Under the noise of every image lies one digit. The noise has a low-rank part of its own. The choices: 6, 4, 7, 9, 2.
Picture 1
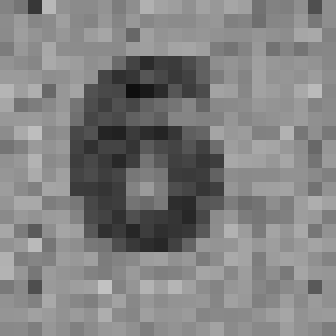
dark 6
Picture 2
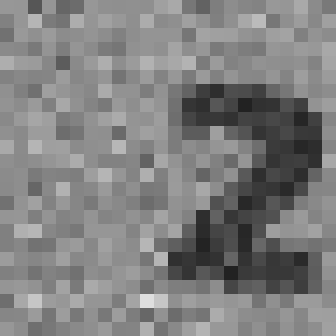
dark 2
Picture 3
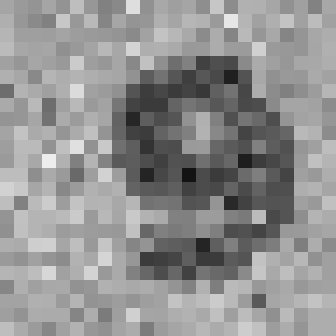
dark 9
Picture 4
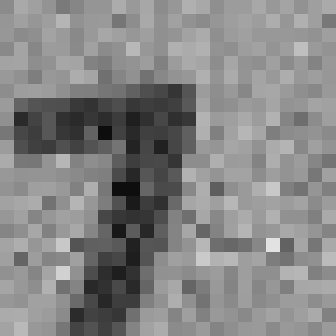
dark 7
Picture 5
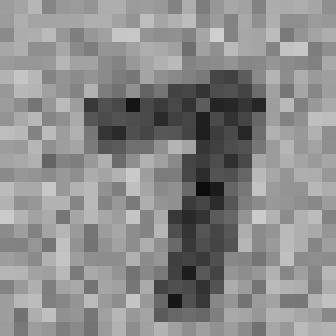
dark 7
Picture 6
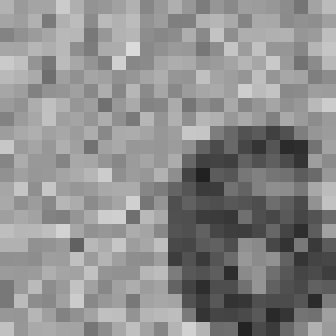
dark 6
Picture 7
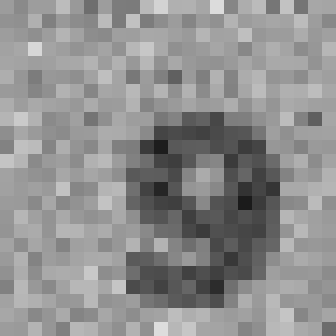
dark 9
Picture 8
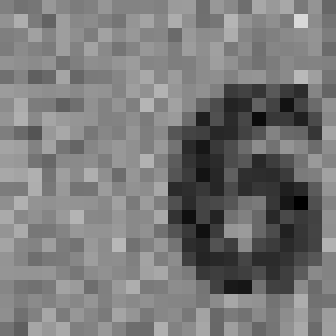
dark 6
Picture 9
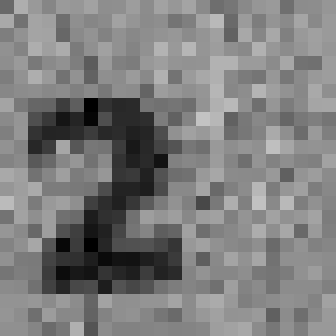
dark 2
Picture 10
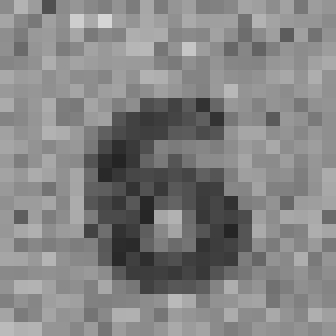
dark 6
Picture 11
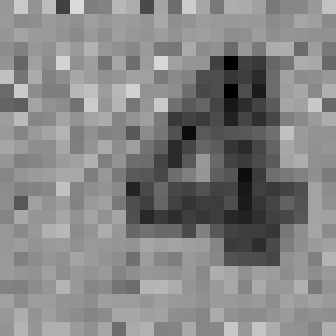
dark 4
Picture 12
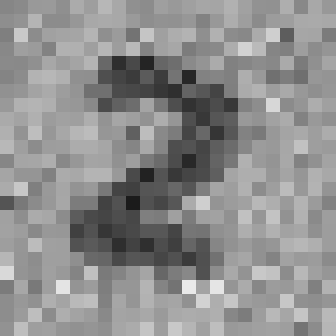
dark 2
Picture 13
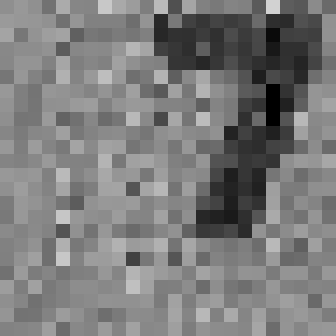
dark 7
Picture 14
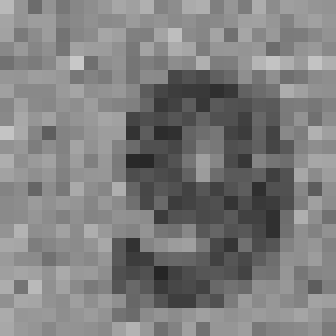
dark 9
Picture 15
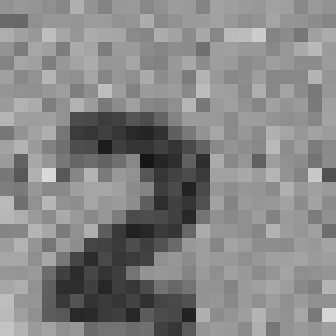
dark 2
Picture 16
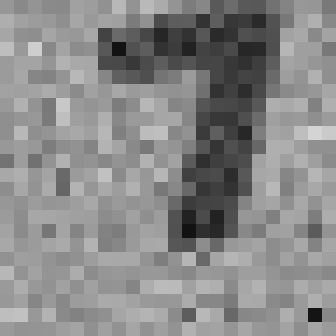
dark 7
